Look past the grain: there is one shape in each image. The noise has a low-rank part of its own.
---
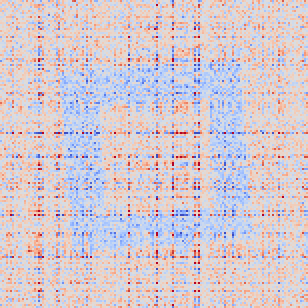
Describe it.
blue square frame
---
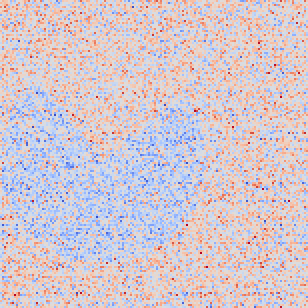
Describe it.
blue disc with a wedge cut out
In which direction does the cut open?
up
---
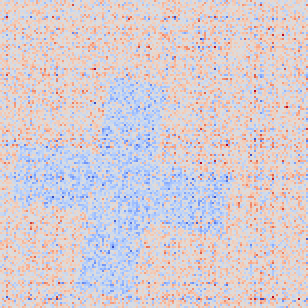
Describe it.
blue cross
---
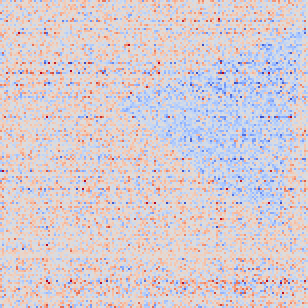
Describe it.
blue triangle
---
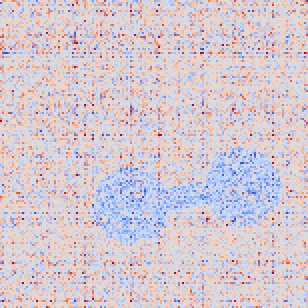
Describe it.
blue dumbbell
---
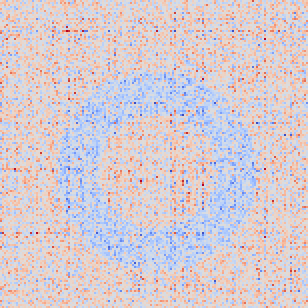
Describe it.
blue ring
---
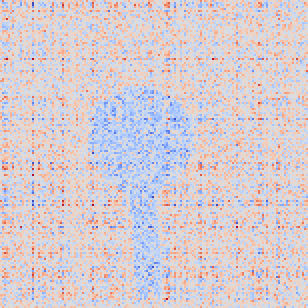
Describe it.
blue lollipop
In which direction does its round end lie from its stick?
up
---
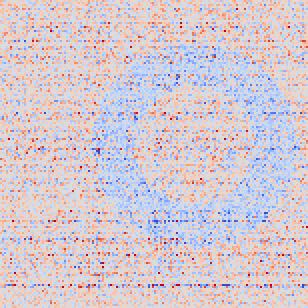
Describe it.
blue ring
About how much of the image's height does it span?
two thirds
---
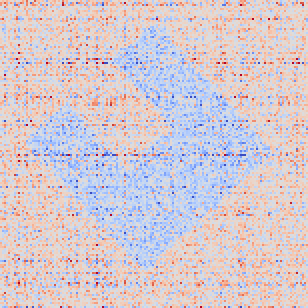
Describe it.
blue square with a notch
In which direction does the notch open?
up and left
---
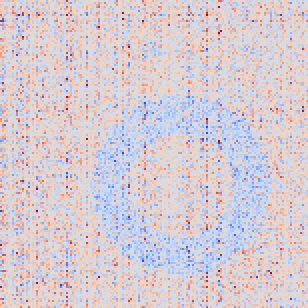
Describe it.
blue ring
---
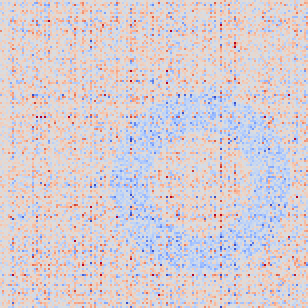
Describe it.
blue ring
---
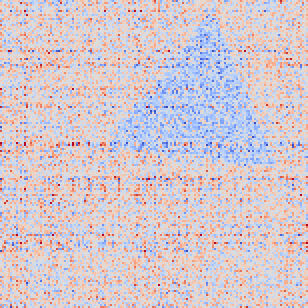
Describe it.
blue triangle
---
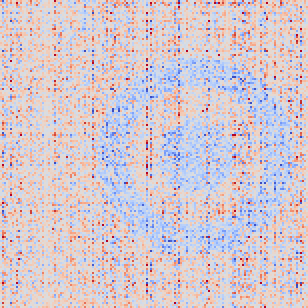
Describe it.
blue bullseye
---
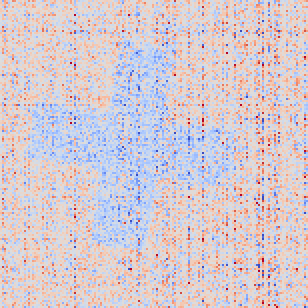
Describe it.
blue cross
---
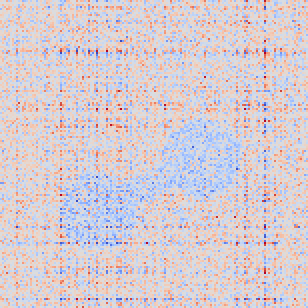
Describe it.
blue dumbbell
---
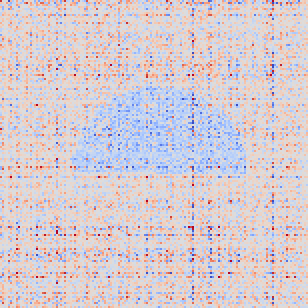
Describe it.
blue half disc
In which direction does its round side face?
up
